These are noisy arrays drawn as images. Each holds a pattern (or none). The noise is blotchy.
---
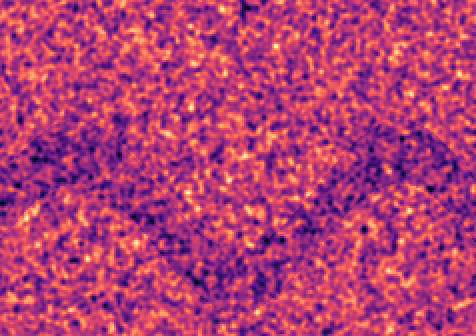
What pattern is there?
a wavy band
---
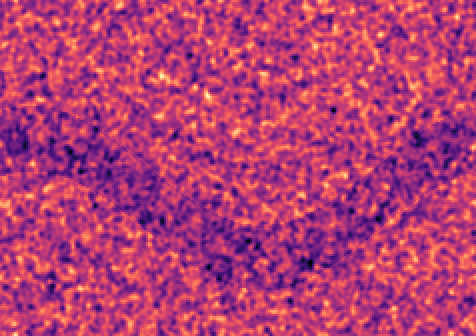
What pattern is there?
a wavy band
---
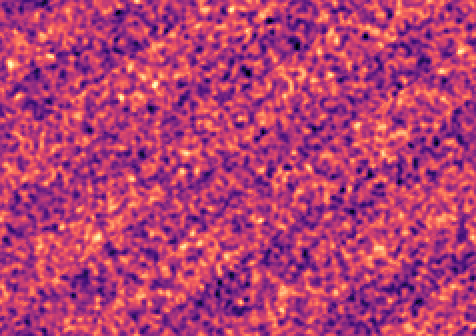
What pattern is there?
diagonal stripes
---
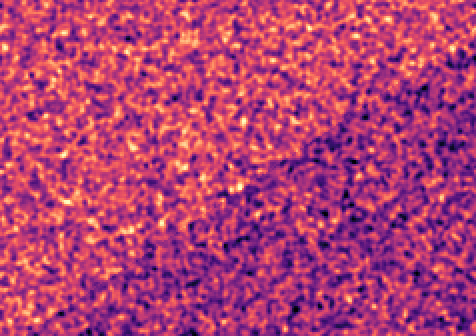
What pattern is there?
a sharp edge
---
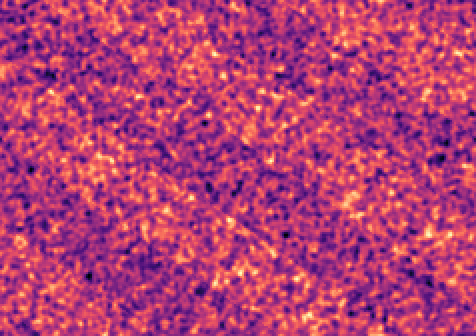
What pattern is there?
diagonal stripes
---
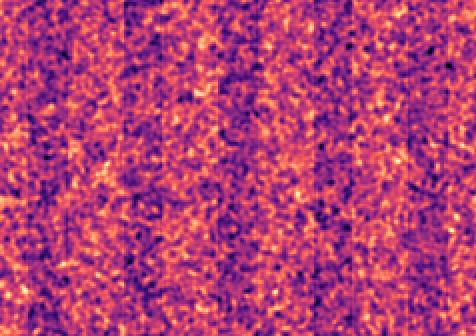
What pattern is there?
vertical stripes
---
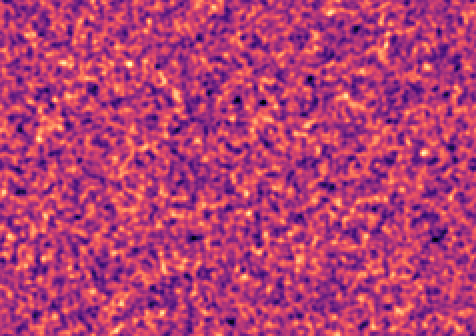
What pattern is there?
only noise
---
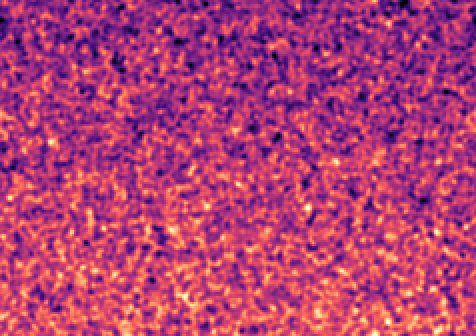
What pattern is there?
a smooth slope
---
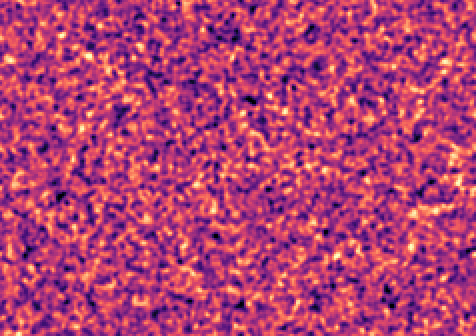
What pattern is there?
only noise
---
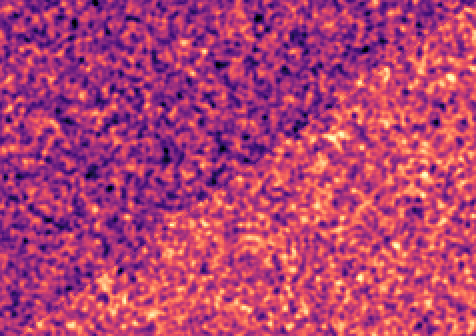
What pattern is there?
a sharp edge
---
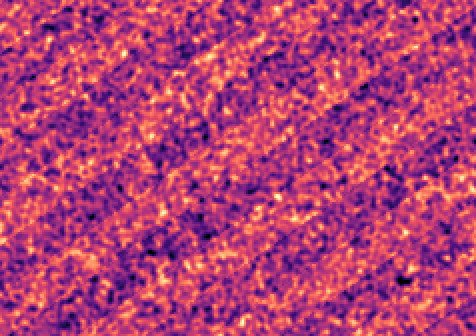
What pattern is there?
diagonal stripes
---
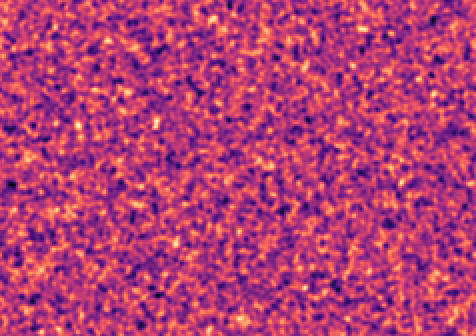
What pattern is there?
only noise
